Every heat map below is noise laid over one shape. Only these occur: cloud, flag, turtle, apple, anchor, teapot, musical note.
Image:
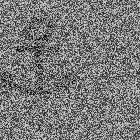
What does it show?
dark anchor
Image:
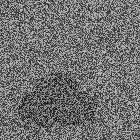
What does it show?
dark cloud
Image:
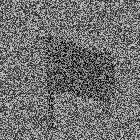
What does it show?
dark flag
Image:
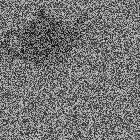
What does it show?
dark teapot
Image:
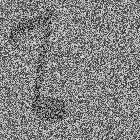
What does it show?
dark musical note
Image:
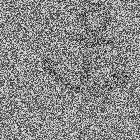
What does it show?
dark anchor
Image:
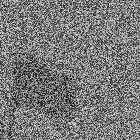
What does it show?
dark flag
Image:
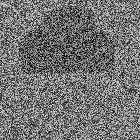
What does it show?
dark cloud
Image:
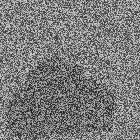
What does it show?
dark cloud
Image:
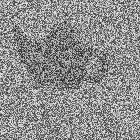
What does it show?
dark teapot
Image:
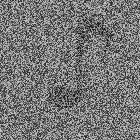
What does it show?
dark musical note
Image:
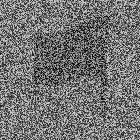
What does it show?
dark flag
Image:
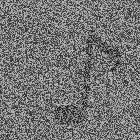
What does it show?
dark musical note
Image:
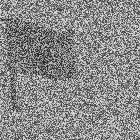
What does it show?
dark flag
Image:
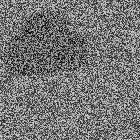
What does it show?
dark cloud
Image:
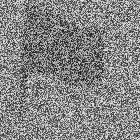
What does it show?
dark flag
